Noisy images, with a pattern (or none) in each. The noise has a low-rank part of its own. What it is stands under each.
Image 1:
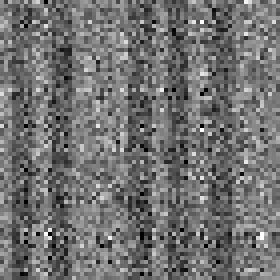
bands of columns
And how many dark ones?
5
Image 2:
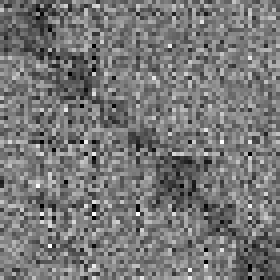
blocks along the diagonal
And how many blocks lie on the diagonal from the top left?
7
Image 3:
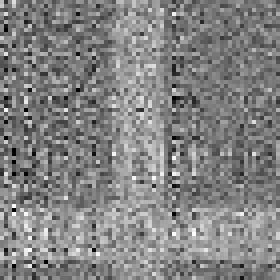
bands of rows crossing bands of columns
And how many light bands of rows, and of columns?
1 and 1
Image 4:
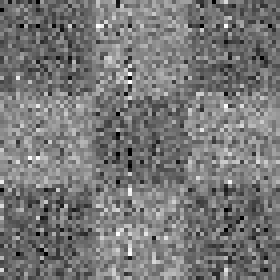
a checkerboard
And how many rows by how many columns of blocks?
3 by 3
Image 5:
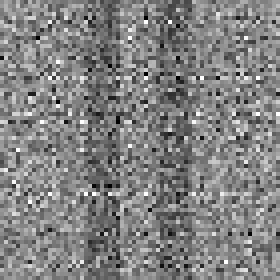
bands of columns
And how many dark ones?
2
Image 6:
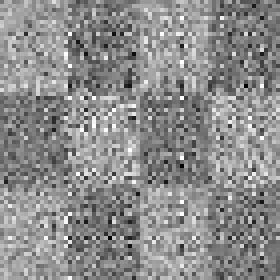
a checkerboard
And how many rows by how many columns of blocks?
3 by 4
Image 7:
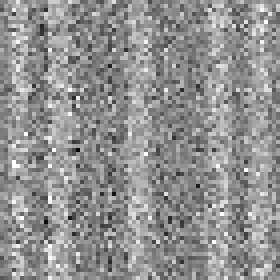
bands of columns
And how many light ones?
5
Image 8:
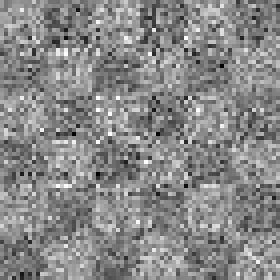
a checkerboard
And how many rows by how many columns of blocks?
6 by 6
